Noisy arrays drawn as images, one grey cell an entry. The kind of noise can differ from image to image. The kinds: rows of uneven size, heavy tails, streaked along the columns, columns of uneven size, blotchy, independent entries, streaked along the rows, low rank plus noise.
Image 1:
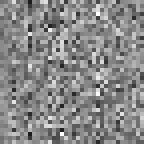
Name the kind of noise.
columns of uneven size
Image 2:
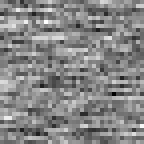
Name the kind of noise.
streaked along the rows
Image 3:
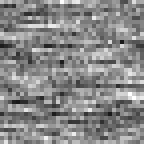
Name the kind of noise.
streaked along the rows
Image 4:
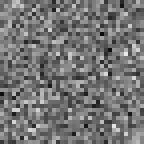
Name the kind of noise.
independent entries
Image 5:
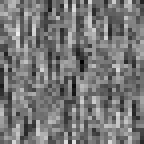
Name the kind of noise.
streaked along the columns
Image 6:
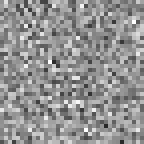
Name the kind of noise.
independent entries
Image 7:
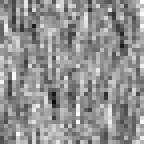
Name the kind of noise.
streaked along the columns
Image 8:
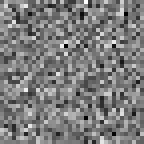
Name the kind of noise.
low rank plus noise
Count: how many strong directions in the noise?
five to eight
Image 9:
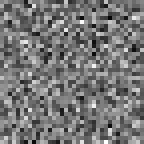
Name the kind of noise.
low rank plus noise
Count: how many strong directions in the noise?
five to eight
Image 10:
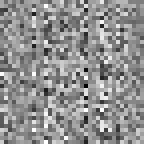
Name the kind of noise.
columns of uneven size
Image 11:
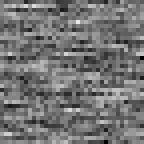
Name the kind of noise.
streaked along the rows
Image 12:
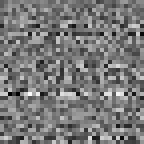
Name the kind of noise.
rows of uneven size
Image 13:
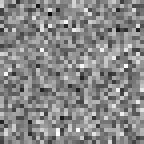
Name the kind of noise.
independent entries
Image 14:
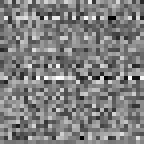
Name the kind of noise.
rows of uneven size
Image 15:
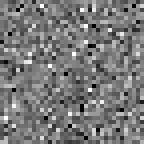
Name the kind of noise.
heavy tails
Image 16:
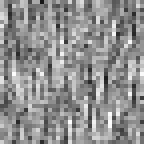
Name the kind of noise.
streaked along the columns
